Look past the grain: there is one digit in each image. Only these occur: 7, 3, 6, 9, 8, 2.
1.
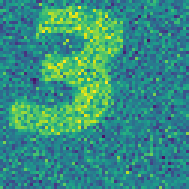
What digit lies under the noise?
3
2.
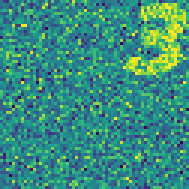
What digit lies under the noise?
3
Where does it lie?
top right
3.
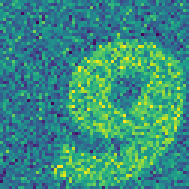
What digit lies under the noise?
9
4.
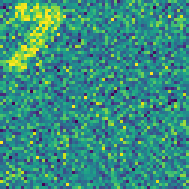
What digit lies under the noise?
7
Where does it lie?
top left
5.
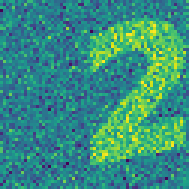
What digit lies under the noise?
2
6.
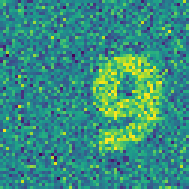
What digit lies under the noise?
9
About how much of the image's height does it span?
half
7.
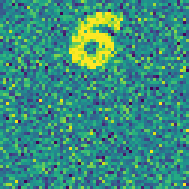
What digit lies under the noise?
6
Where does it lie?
top middle
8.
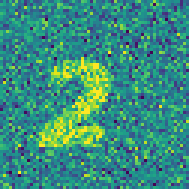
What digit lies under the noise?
2
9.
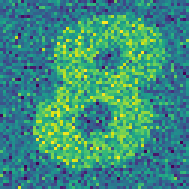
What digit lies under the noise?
8
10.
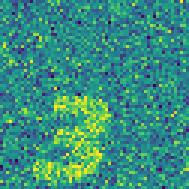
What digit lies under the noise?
3
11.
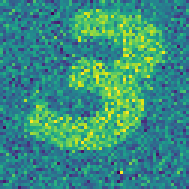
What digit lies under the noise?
3
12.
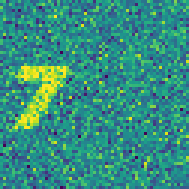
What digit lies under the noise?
7
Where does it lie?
middle left
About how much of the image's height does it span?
a third
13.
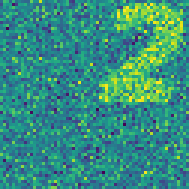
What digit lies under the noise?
2
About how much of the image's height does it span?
half
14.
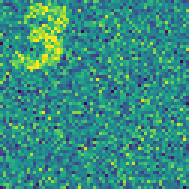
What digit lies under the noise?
3
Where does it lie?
top left
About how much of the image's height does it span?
a third
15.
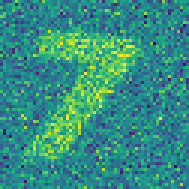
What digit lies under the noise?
7
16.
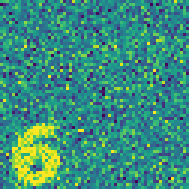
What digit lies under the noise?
6
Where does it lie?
bottom left
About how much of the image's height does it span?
a third
